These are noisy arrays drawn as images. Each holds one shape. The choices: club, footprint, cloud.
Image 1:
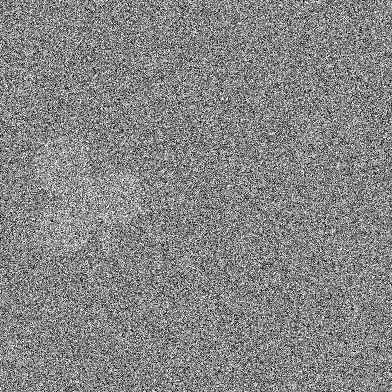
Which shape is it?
club
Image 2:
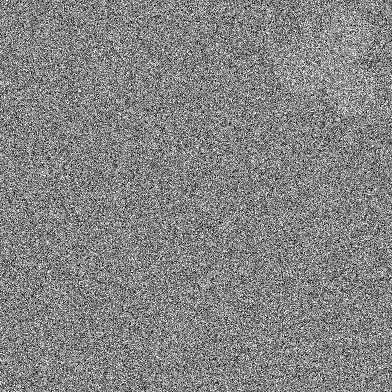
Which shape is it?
club
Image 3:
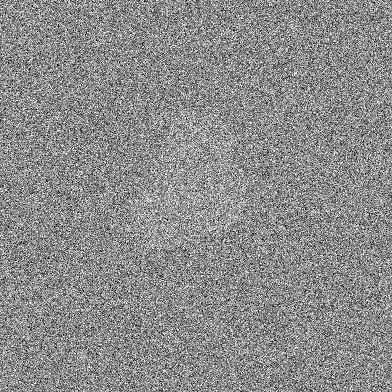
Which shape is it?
cloud
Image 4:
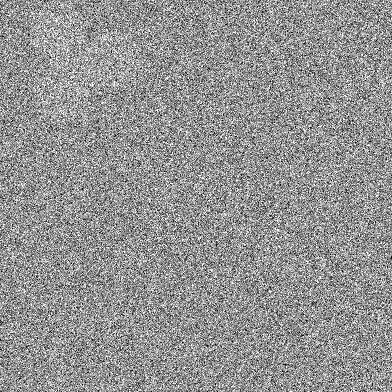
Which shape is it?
club
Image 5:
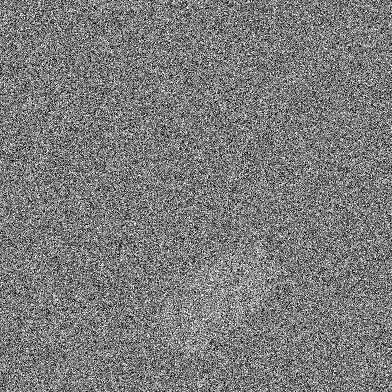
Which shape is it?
footprint
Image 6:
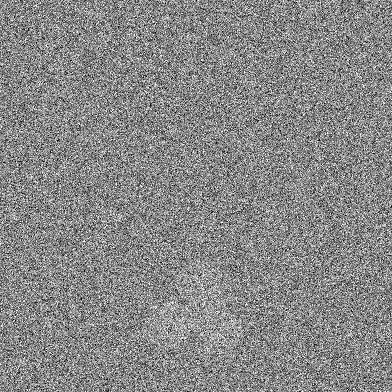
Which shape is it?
club
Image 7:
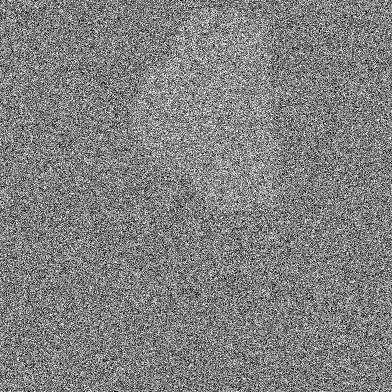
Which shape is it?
cloud
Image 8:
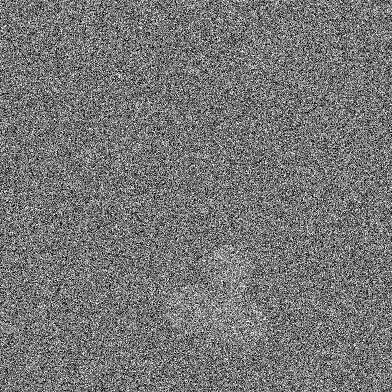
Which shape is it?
club
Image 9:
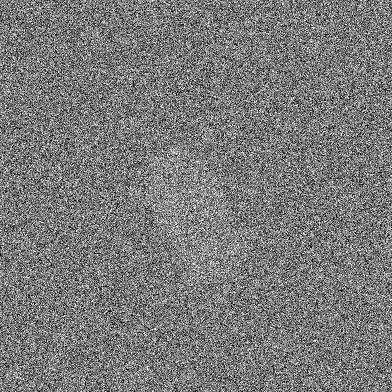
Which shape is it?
footprint
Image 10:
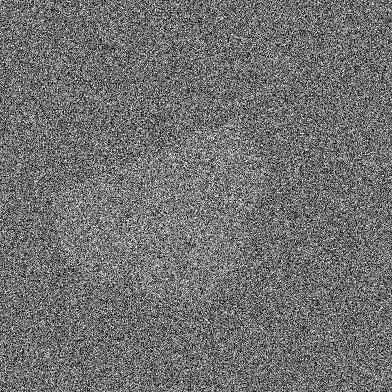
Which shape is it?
cloud
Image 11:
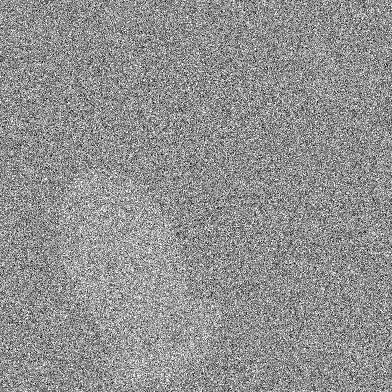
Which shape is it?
footprint
